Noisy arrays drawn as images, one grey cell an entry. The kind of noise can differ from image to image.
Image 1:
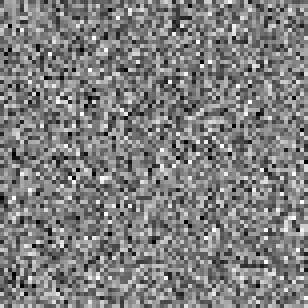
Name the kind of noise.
independent entries
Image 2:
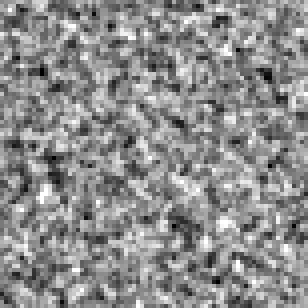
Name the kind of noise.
blotchy
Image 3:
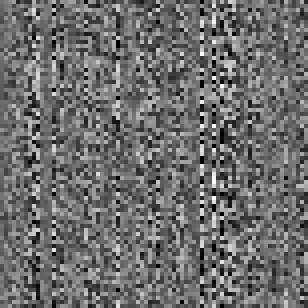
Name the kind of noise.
columns of uneven size
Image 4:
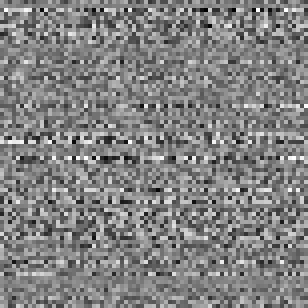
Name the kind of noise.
rows of uneven size
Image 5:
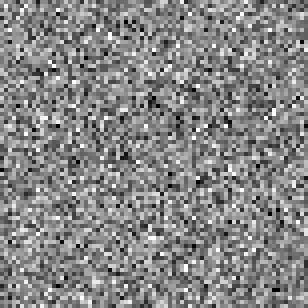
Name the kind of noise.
independent entries
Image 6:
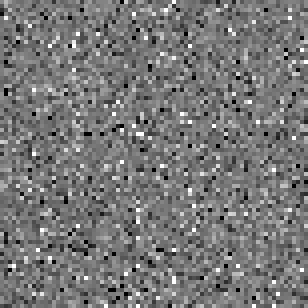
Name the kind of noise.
heavy tails
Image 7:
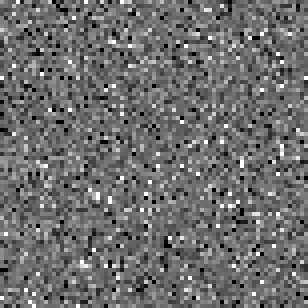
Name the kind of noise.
heavy tails
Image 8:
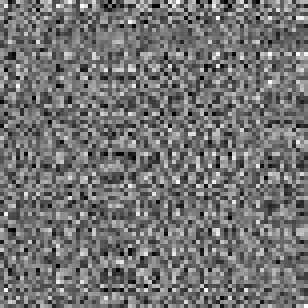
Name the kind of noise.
low rank plus noise
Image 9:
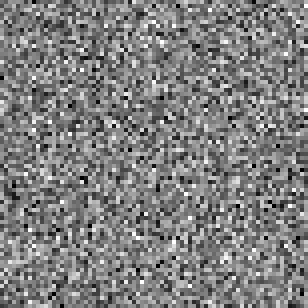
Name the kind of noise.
independent entries
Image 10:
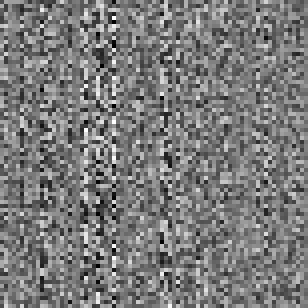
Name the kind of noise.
columns of uneven size
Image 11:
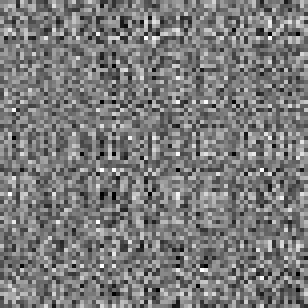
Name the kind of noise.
low rank plus noise
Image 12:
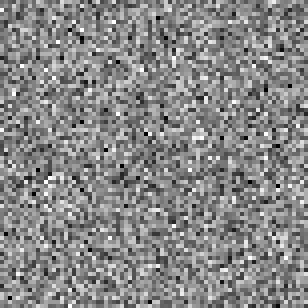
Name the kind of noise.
independent entries
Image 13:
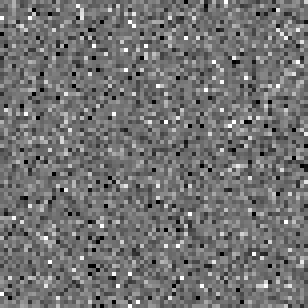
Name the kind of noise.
heavy tails
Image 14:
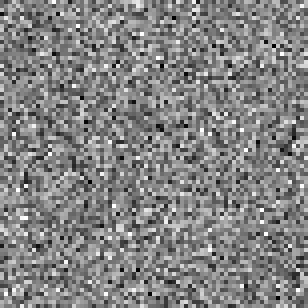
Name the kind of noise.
independent entries
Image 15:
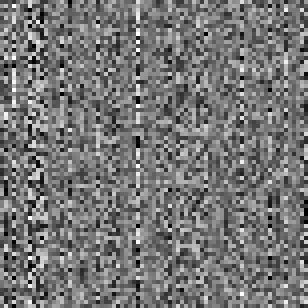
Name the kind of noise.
columns of uneven size
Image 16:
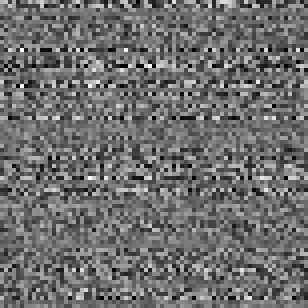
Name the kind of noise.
rows of uneven size
